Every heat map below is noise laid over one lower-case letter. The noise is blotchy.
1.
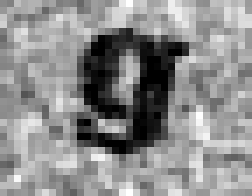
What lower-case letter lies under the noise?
g
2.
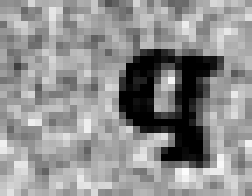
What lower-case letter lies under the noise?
q
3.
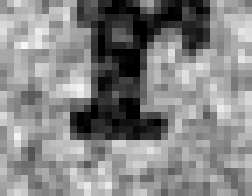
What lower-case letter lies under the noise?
r
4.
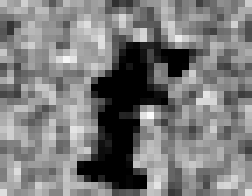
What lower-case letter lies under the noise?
f
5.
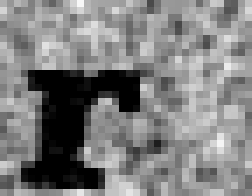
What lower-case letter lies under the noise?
r
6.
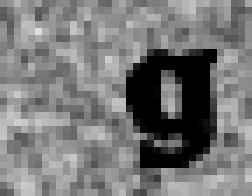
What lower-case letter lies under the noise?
g
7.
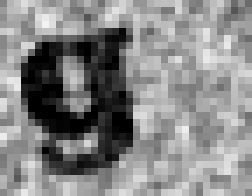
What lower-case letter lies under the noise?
g
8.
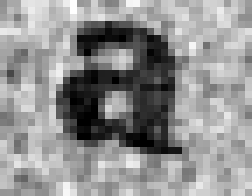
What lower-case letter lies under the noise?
a
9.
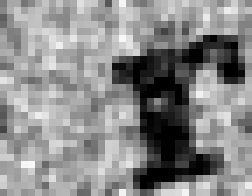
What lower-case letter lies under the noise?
r
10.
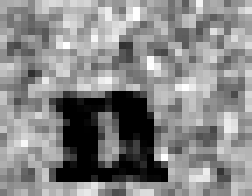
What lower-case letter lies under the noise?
n
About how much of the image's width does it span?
half
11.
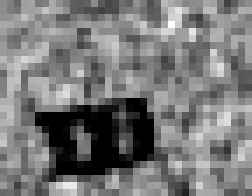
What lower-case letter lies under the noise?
m
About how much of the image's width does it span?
half
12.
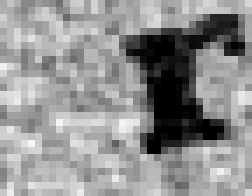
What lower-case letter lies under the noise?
r
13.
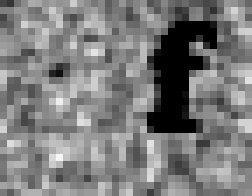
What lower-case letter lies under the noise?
f
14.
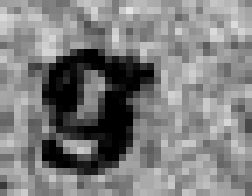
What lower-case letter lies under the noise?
g
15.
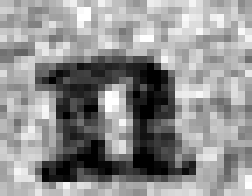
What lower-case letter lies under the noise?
n
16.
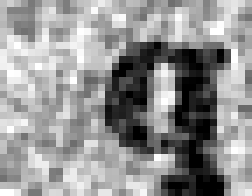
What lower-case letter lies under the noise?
q
